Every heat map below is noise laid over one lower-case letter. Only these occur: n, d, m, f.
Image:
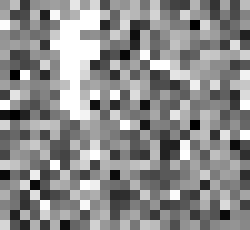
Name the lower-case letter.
f
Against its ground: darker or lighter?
lighter
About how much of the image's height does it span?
half
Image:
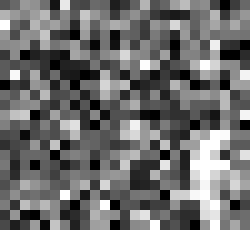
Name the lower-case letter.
f
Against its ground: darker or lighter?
lighter
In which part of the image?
bottom right
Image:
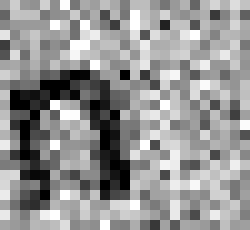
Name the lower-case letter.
n
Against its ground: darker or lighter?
darker
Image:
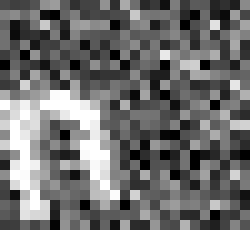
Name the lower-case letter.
n
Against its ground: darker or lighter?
lighter
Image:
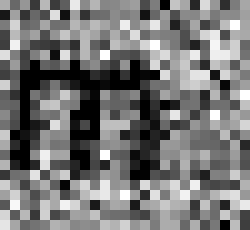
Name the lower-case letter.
m
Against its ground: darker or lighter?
darker
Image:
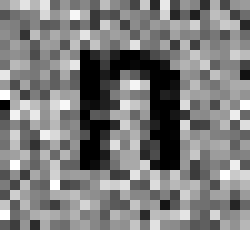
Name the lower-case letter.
n
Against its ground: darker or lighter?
darker
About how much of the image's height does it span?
half
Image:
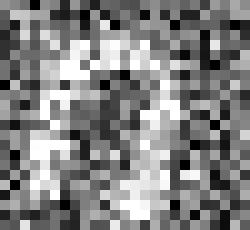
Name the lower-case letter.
n
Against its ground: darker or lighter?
lighter
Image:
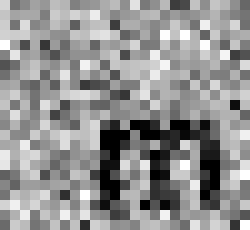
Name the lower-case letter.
m
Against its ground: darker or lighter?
darker
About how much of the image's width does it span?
half
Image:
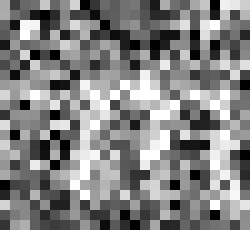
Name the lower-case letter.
m
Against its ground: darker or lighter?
lighter
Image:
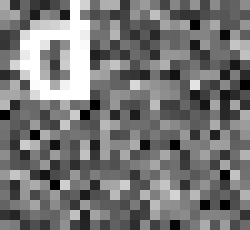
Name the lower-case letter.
d
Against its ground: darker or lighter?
lighter
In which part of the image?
top left
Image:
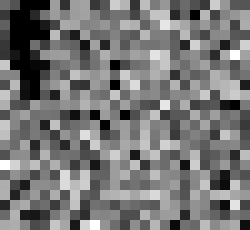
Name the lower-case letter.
f
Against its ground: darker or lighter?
darker
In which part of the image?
top left
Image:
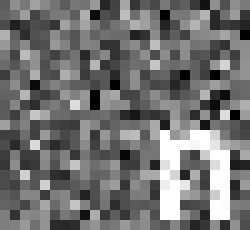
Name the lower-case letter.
n
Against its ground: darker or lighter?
lighter
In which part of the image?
bottom right
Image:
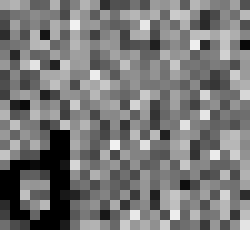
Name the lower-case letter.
d
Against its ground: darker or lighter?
darker
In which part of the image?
bottom left
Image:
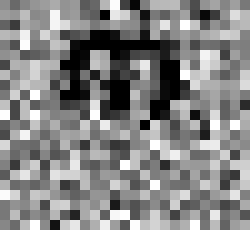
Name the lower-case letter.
m
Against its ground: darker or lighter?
darker
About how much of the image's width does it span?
half
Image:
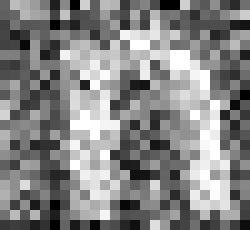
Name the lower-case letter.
n
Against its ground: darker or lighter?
lighter
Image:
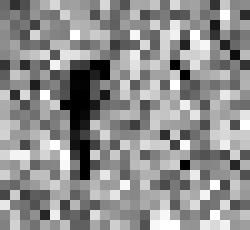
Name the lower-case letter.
f
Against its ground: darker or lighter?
darker
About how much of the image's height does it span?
half
